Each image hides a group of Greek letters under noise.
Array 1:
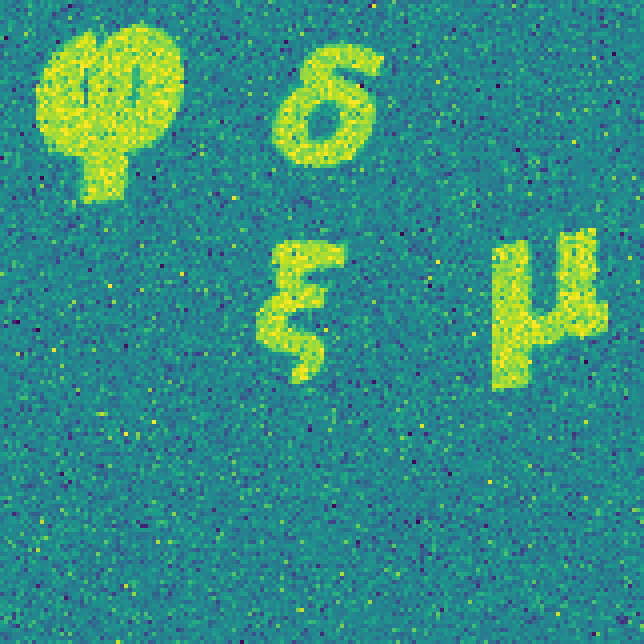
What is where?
top left: phi; top middle: delta; centre: xi; middle right: mu
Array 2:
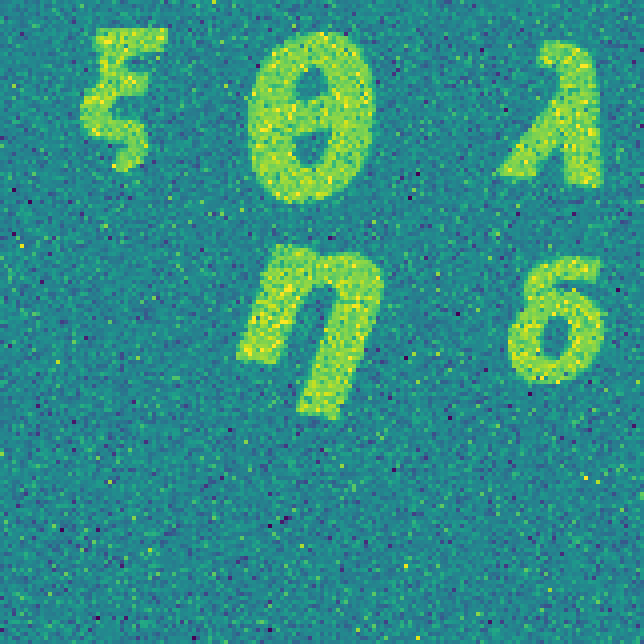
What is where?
top left: xi; top middle: theta; top right: lambda; centre: eta; middle right: delta
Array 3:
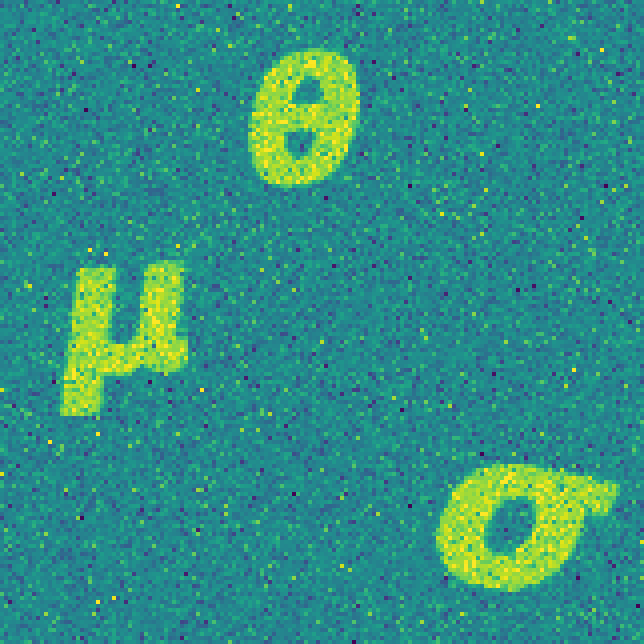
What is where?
top middle: theta; middle left: mu; bottom right: sigma
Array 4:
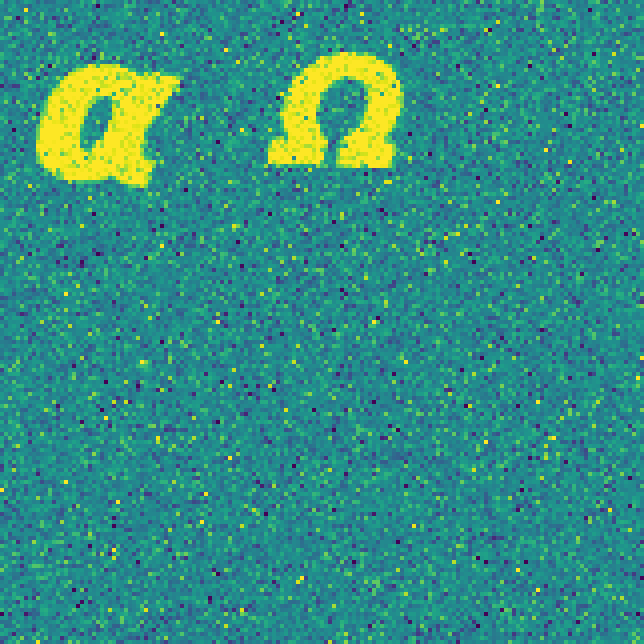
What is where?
top left: alpha; top middle: omega
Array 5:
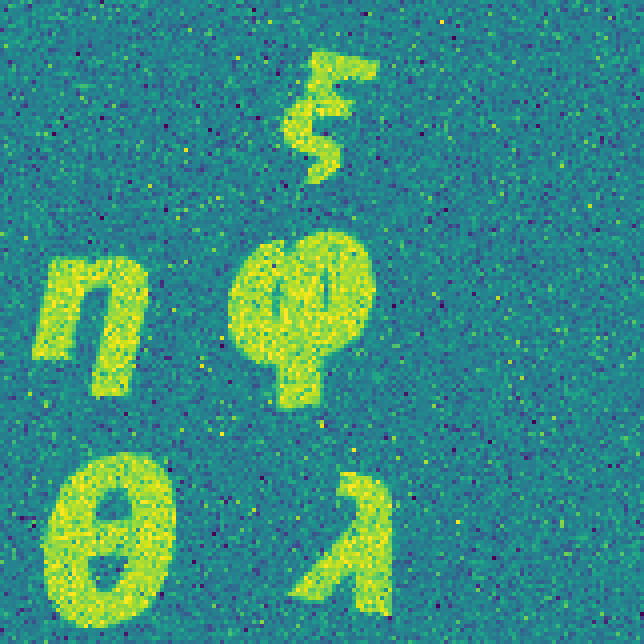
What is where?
top middle: xi; middle left: eta; centre: phi; bottom left: theta; bottom middle: lambda
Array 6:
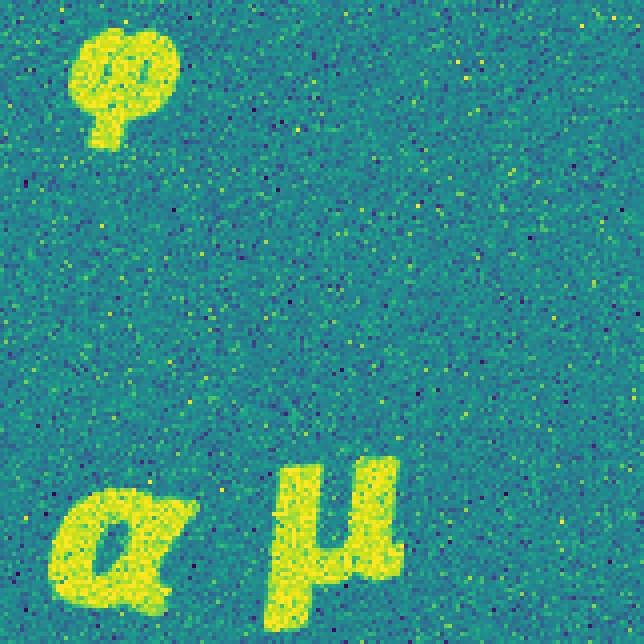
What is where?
top left: phi; bottom left: alpha; bottom middle: mu
